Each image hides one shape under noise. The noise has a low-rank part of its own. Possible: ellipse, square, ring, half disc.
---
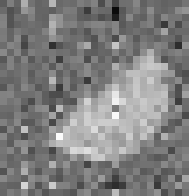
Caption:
light half disc
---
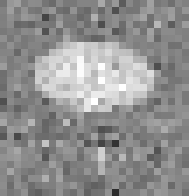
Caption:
light ellipse
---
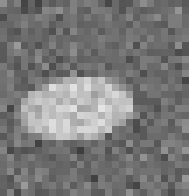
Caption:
light ellipse
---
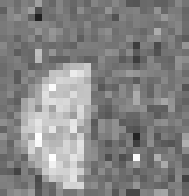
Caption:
light half disc
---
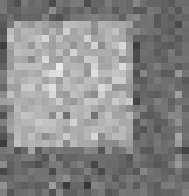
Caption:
light square
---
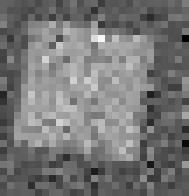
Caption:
light square
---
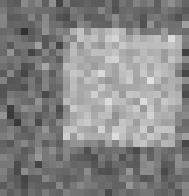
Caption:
light square
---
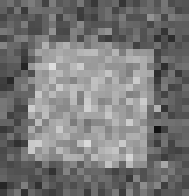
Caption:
light square
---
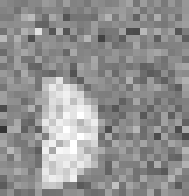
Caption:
light half disc
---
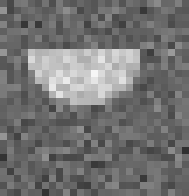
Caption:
light half disc
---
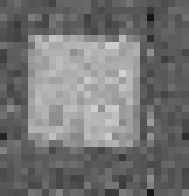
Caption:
light square
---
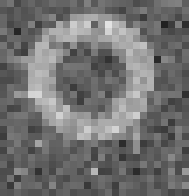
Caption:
light ring
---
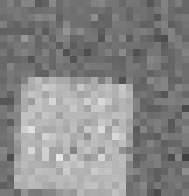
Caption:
light square
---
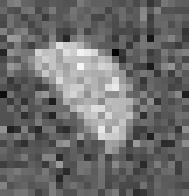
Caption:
light half disc
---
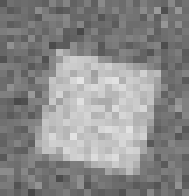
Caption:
light square
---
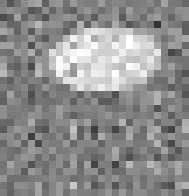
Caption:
light ellipse
